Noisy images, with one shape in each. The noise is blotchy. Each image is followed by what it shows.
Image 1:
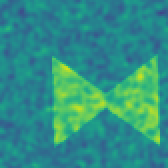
bow tie
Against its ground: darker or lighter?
lighter
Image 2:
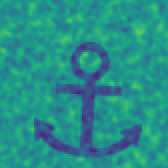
anchor
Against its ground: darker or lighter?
darker
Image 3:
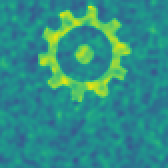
gear
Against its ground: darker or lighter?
lighter
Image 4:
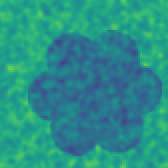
flower
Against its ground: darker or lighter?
darker
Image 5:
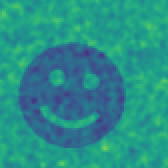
smiling face
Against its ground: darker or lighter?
darker
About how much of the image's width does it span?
two thirds
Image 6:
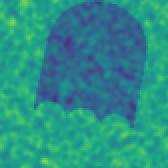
ghost
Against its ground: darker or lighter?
darker
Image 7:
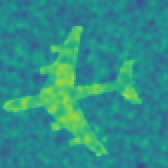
airplane
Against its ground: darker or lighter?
lighter
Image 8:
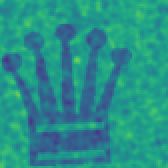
chess queen
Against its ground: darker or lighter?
darker
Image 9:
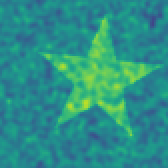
star
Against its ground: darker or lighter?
lighter
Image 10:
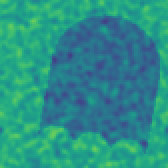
ghost
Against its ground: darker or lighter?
darker
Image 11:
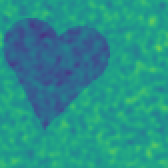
heart
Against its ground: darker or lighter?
darker
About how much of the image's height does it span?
two thirds
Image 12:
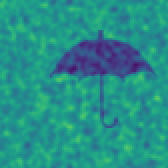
umbrella
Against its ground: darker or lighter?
darker
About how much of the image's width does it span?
two thirds
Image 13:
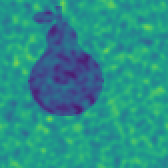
pear
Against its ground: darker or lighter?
darker
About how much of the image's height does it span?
two thirds
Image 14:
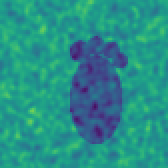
footprint
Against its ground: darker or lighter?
darker
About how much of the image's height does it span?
two thirds
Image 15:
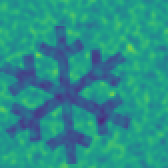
snowflake
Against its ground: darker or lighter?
darker
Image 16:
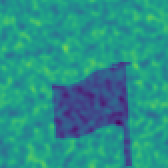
flag
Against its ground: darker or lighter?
darker
